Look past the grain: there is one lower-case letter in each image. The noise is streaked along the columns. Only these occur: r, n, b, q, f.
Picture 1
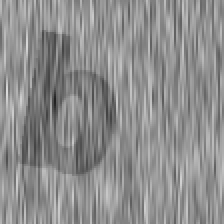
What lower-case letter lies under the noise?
b
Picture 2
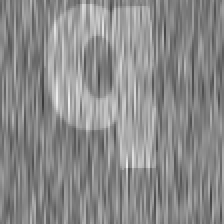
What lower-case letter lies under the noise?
q
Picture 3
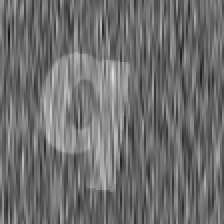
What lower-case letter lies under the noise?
q
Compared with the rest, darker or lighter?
lighter
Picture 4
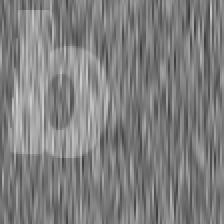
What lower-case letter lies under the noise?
b
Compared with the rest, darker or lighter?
lighter
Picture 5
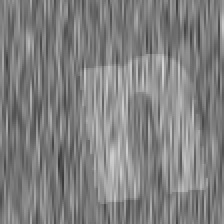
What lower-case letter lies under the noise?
n
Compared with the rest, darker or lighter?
lighter
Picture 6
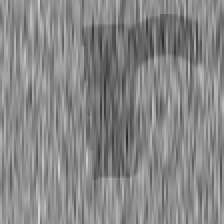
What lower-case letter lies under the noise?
r
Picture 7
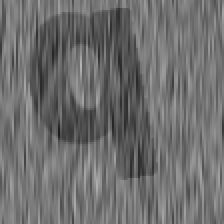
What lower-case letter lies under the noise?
q
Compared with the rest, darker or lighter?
darker
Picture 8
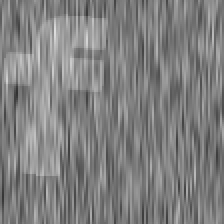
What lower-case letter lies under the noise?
f
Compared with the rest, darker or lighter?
lighter
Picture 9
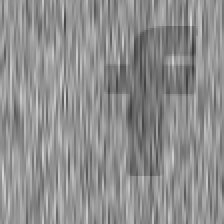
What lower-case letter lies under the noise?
f
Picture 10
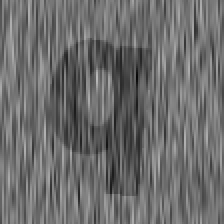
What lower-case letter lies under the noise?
q
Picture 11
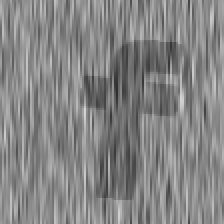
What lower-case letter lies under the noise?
f
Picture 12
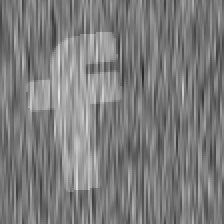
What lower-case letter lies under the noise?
f
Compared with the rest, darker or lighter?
lighter
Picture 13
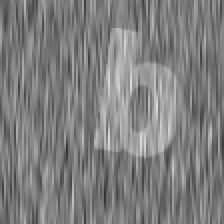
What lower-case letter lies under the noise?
b
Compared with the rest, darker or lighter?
lighter
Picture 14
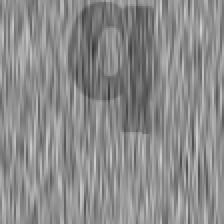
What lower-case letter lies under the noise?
q
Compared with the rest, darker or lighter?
darker
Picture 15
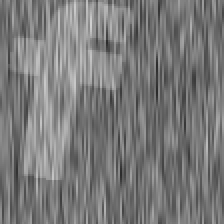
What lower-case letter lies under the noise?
f
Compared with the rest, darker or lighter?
lighter
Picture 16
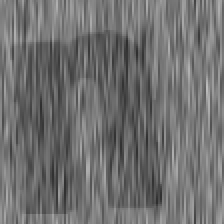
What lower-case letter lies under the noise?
n
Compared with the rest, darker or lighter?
darker
